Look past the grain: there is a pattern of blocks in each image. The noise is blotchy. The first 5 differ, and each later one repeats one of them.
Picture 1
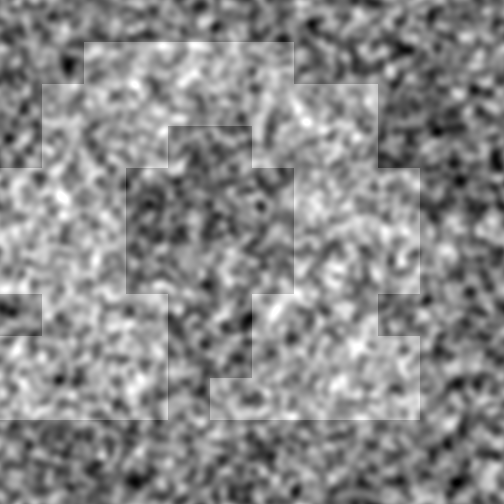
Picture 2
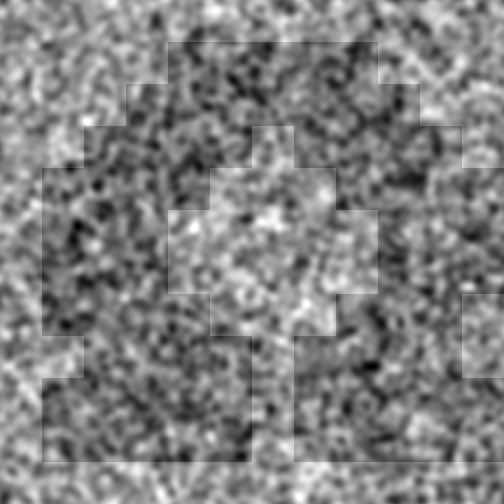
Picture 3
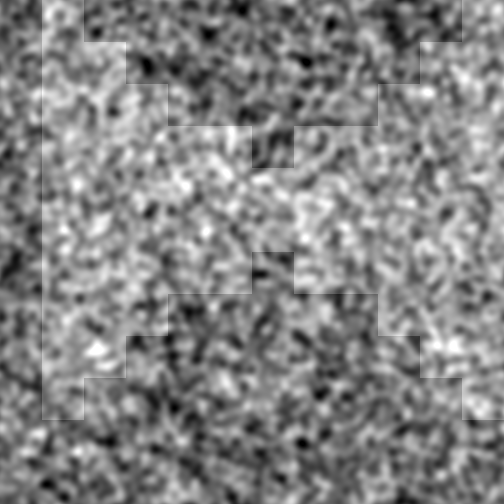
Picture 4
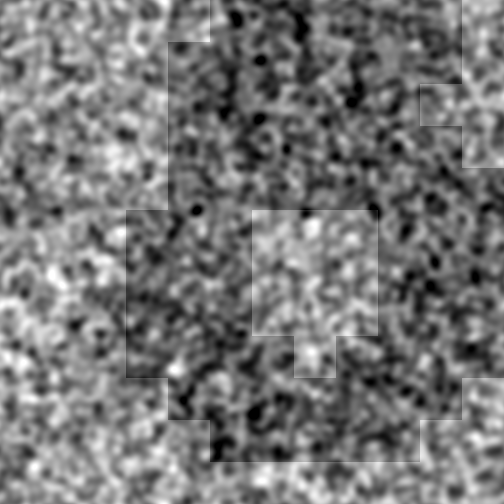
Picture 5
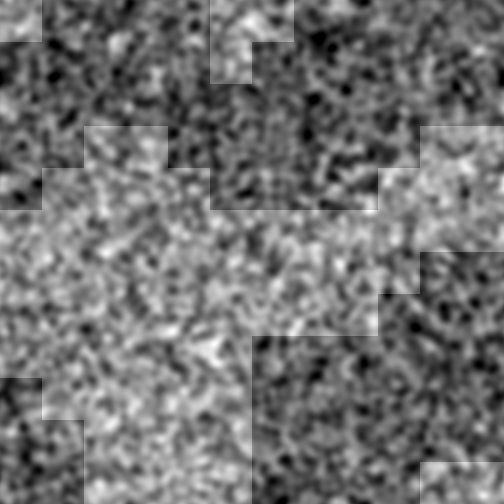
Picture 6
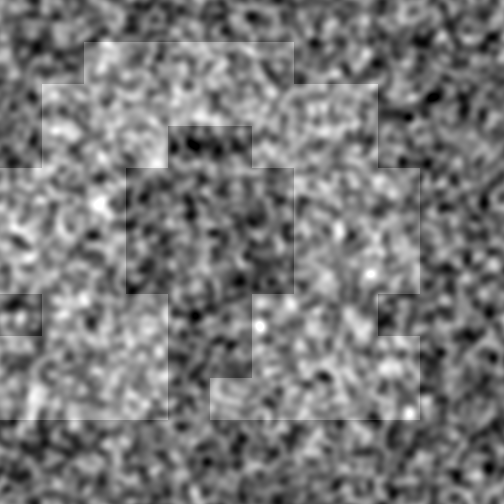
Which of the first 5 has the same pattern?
1
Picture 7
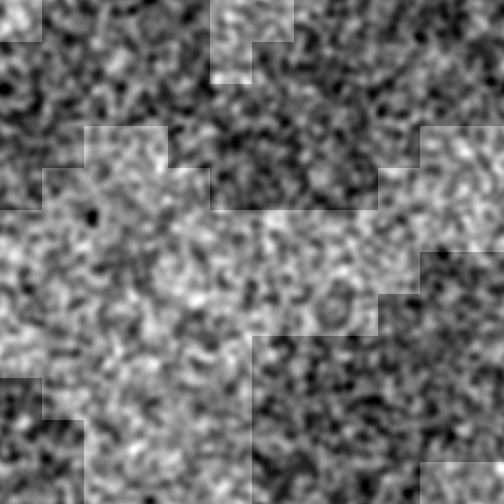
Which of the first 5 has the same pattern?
5
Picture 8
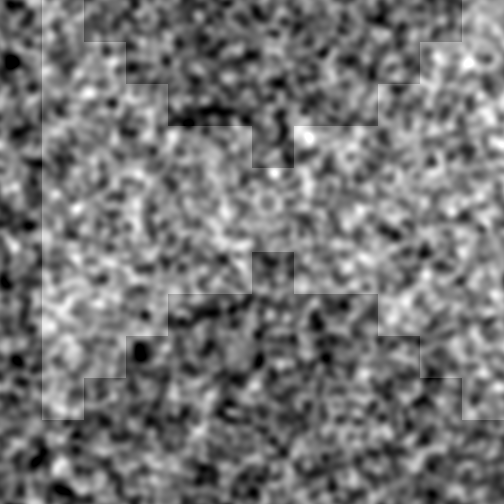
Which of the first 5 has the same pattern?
3
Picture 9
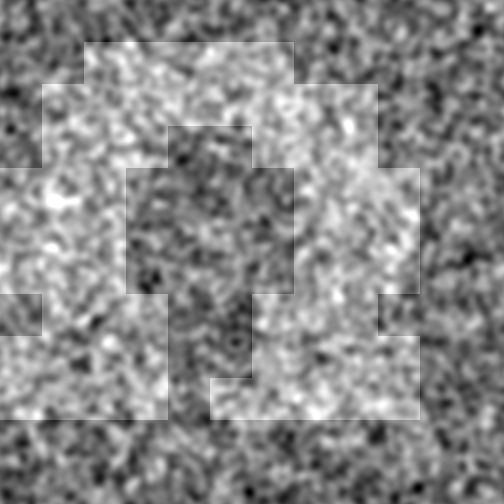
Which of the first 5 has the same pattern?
1
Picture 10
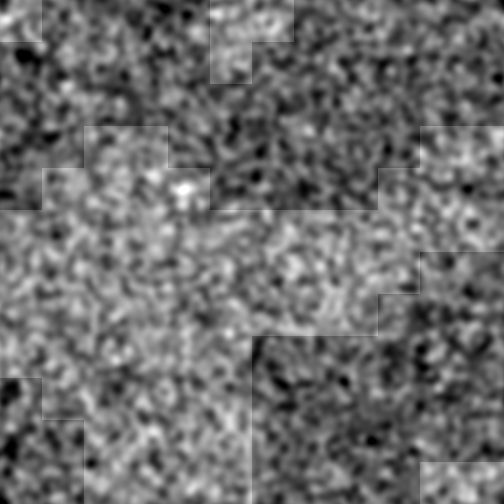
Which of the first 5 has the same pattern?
5
